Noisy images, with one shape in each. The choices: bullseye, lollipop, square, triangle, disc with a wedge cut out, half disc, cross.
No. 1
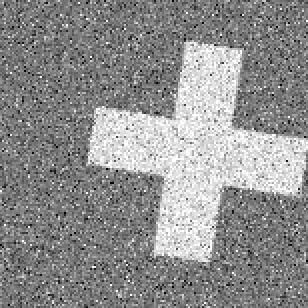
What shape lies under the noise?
cross
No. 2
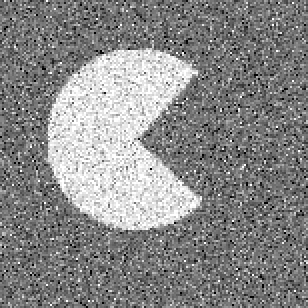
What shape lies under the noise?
disc with a wedge cut out
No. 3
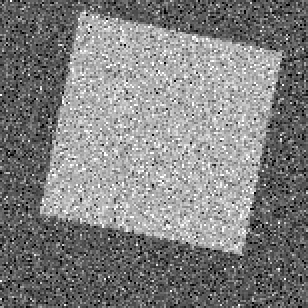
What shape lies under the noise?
square
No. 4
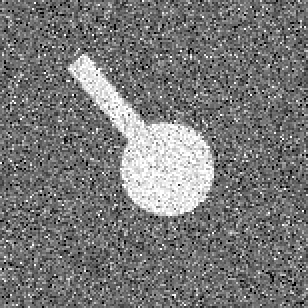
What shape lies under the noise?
lollipop
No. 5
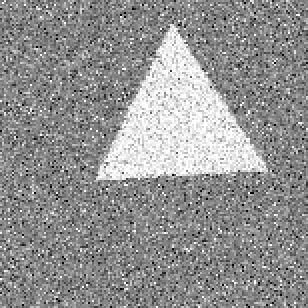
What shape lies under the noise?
triangle
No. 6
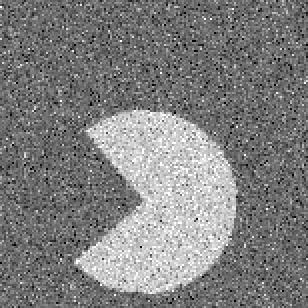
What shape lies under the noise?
disc with a wedge cut out
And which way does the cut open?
left
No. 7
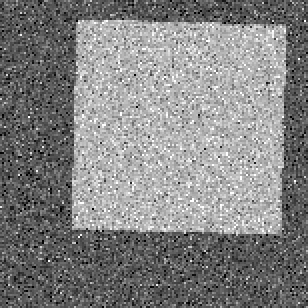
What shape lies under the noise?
square
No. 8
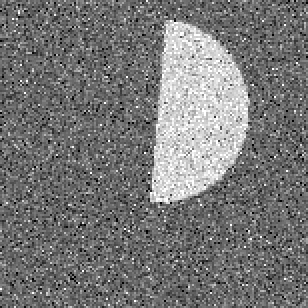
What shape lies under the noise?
half disc
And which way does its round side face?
right
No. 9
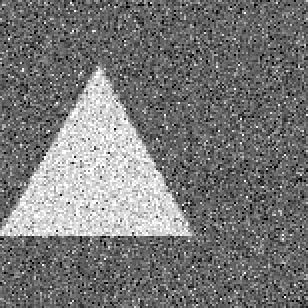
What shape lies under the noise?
triangle
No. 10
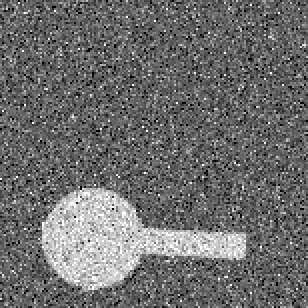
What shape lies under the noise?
lollipop
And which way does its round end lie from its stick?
left
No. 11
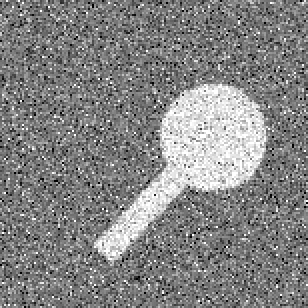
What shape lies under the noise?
lollipop
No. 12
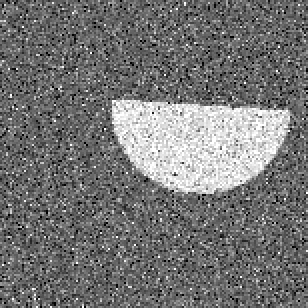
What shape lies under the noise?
half disc
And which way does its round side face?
down
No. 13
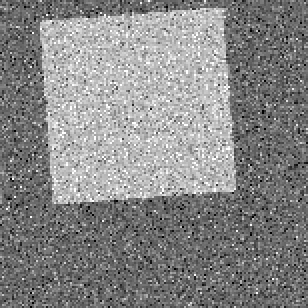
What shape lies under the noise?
square
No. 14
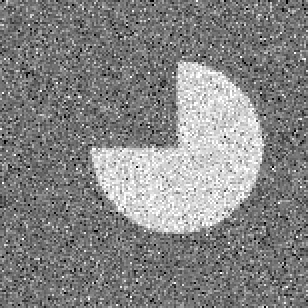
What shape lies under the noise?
disc with a wedge cut out
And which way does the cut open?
up and left
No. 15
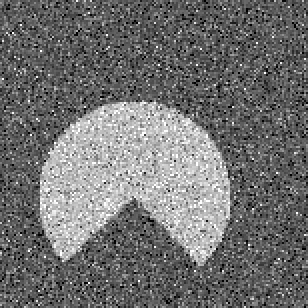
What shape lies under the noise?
disc with a wedge cut out
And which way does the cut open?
down
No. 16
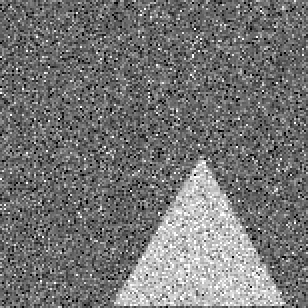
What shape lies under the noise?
triangle
